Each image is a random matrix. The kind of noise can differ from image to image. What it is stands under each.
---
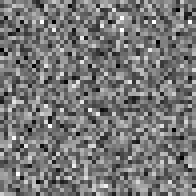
independent entries
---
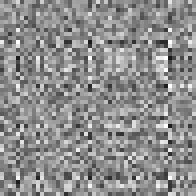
low rank plus noise
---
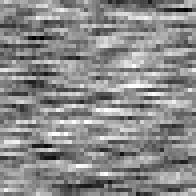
streaked along the rows
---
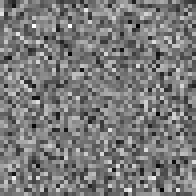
independent entries
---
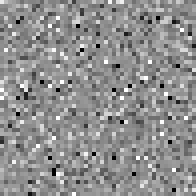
heavy tails
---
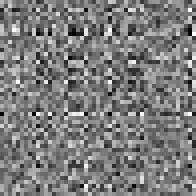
low rank plus noise
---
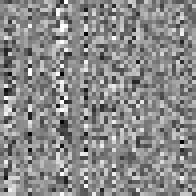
columns of uneven size
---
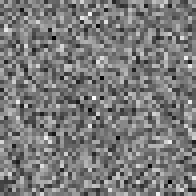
independent entries
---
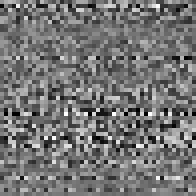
rows of uneven size
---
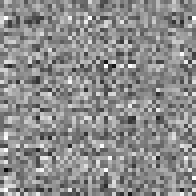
low rank plus noise
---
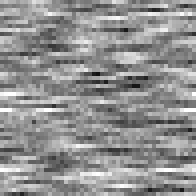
streaked along the rows
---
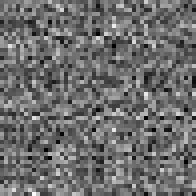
low rank plus noise
